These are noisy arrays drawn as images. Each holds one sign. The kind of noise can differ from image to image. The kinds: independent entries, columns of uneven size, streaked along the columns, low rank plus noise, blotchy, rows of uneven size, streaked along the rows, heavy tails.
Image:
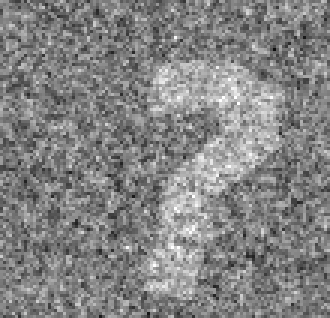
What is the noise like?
blotchy
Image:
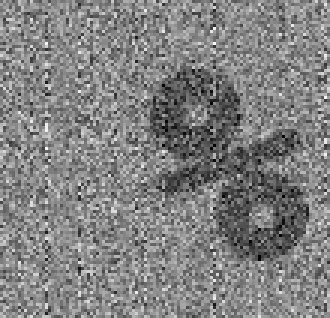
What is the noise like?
columns of uneven size
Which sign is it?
percent sign
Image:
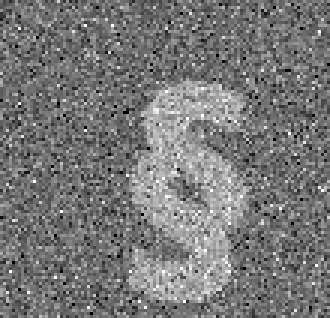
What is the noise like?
heavy tails
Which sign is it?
section sign
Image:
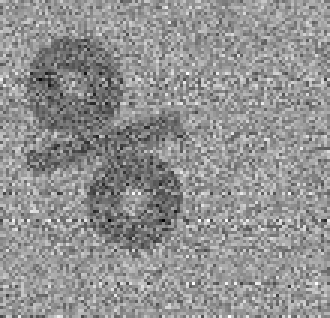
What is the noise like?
rows of uneven size
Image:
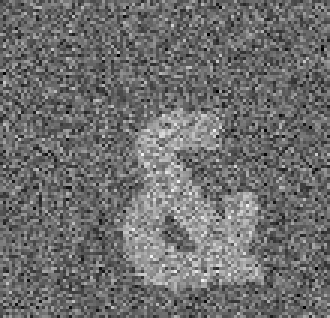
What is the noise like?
low rank plus noise
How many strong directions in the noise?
five to eight
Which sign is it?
ampersand
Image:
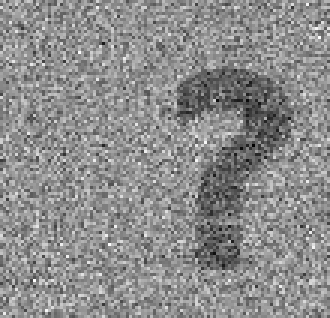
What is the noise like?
low rank plus noise
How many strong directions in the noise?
three or four
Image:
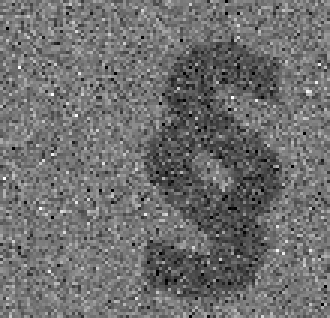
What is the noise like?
heavy tails
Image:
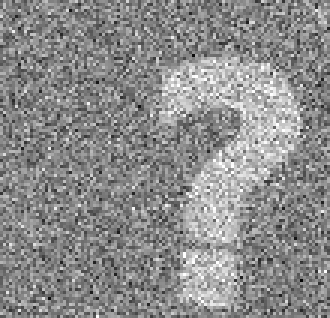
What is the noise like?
independent entries
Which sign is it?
question mark
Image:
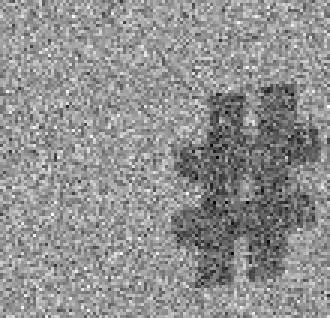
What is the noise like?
low rank plus noise
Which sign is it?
hash sign
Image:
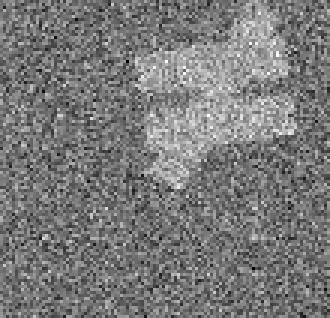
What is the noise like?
low rank plus noise
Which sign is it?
not-equal sign
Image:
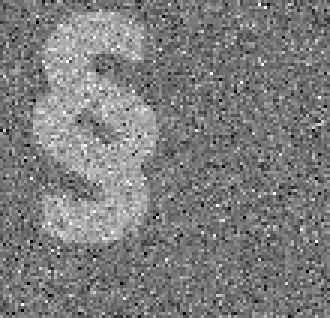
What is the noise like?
heavy tails
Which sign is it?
section sign
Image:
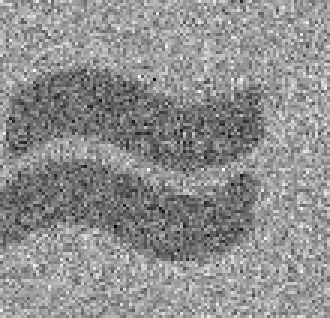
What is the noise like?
low rank plus noise
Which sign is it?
approximately sign
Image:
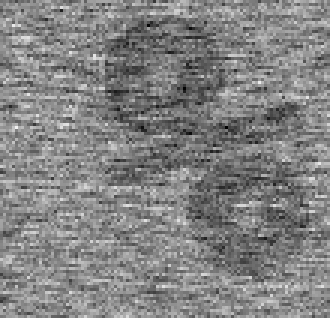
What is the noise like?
streaked along the rows
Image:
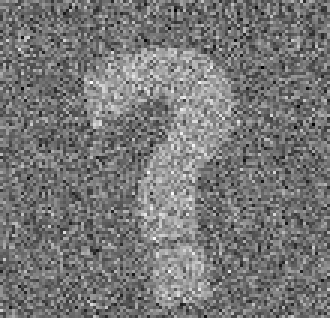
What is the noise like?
low rank plus noise
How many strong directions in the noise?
five to eight
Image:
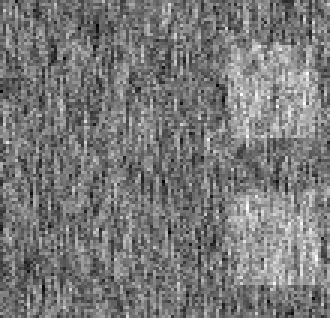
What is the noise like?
streaked along the columns
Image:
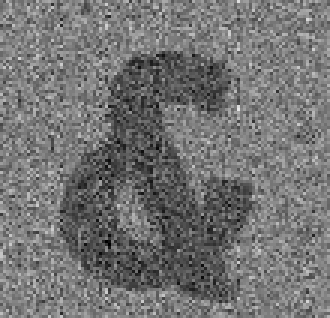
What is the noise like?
columns of uneven size
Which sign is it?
ampersand
